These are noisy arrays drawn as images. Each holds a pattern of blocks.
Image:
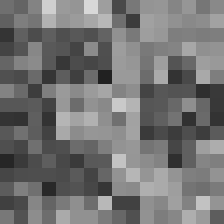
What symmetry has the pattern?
top and bottom mirror each other
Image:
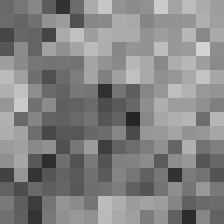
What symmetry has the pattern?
mirrored about the diagonal from the bottom left
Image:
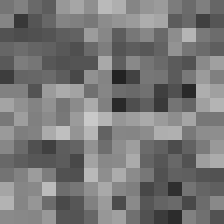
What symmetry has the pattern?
mirrored about the diagonal from the bottom left
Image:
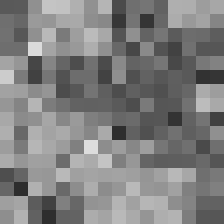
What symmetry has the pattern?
no symmetry
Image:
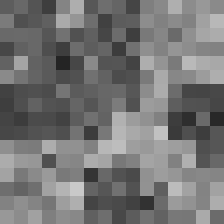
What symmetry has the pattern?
mirrored about the diagonal from the top left
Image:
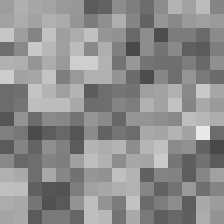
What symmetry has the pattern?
mirrored about the diagonal from the top left
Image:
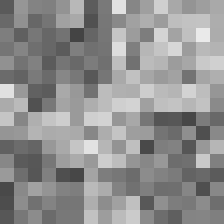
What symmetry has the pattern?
mirrored about the diagonal from the bottom left
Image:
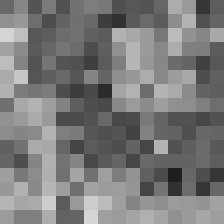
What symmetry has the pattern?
mirrored about the diagonal from the bottom left
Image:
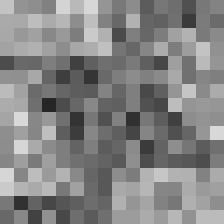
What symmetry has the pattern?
the same after a half turn
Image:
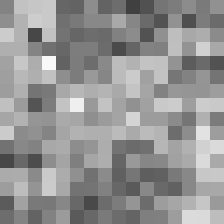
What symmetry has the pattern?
the same after a half turn
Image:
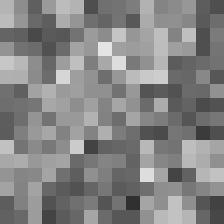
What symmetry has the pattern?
mirrored about the diagonal from the top left
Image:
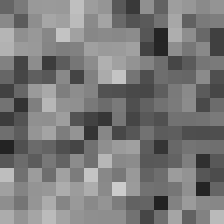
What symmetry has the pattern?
top and bottom mirror each other
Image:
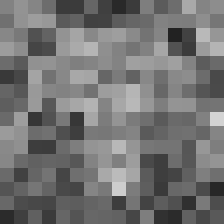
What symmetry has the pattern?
left and right mirror each other
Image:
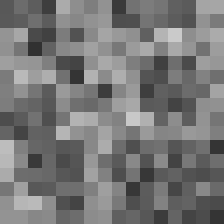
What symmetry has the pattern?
no symmetry
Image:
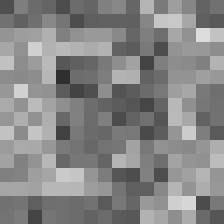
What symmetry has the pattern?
top and bottom mirror each other
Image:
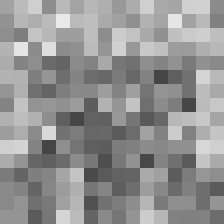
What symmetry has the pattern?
left and right mirror each other
